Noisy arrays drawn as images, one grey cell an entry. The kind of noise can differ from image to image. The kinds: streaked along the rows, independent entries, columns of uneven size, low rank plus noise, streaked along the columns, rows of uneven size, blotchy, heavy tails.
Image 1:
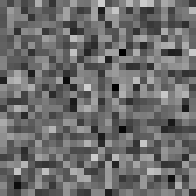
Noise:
low rank plus noise
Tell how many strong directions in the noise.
five to eight
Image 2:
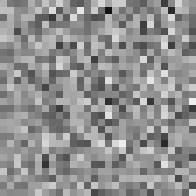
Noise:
low rank plus noise
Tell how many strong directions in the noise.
three or four
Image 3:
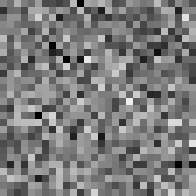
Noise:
independent entries
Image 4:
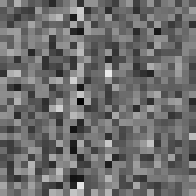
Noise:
columns of uneven size
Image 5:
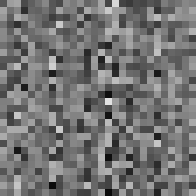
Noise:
columns of uneven size
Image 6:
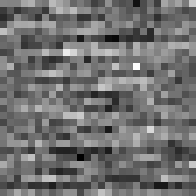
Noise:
streaked along the rows
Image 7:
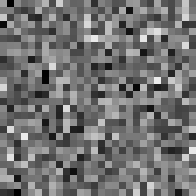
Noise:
independent entries
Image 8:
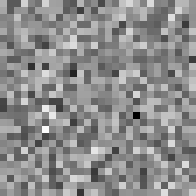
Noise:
independent entries
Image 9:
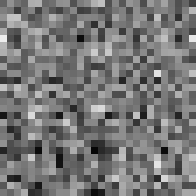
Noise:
low rank plus noise
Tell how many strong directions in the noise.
three or four
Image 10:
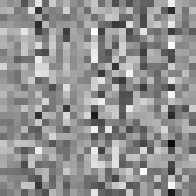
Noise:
columns of uneven size
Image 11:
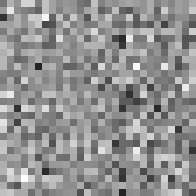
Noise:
low rank plus noise
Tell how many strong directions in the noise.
five to eight
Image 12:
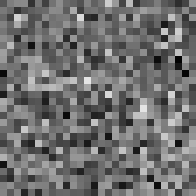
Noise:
independent entries
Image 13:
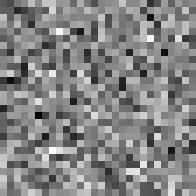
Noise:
independent entries
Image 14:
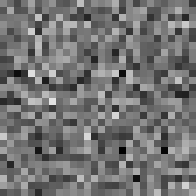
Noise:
low rank plus noise
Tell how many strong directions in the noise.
three or four
